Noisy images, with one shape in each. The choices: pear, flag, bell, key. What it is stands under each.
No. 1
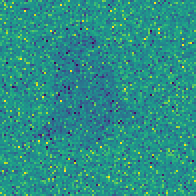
bell
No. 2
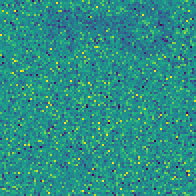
key
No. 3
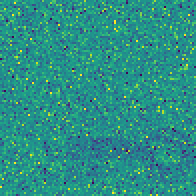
key
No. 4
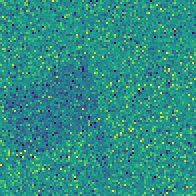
flag
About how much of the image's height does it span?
two thirds
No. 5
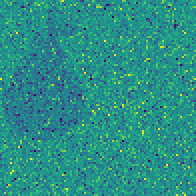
pear
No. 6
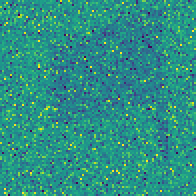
flag
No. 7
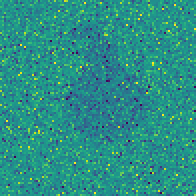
pear
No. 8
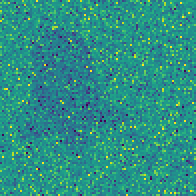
bell
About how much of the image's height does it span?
two thirds
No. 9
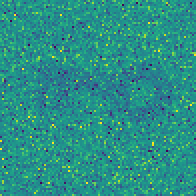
key
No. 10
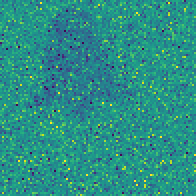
bell
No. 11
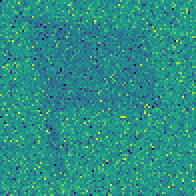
flag
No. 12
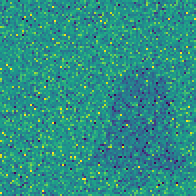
bell
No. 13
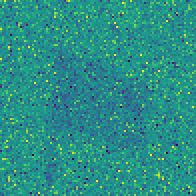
flag
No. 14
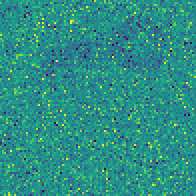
key
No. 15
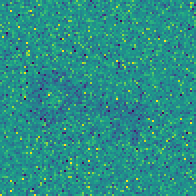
key
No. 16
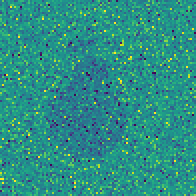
pear
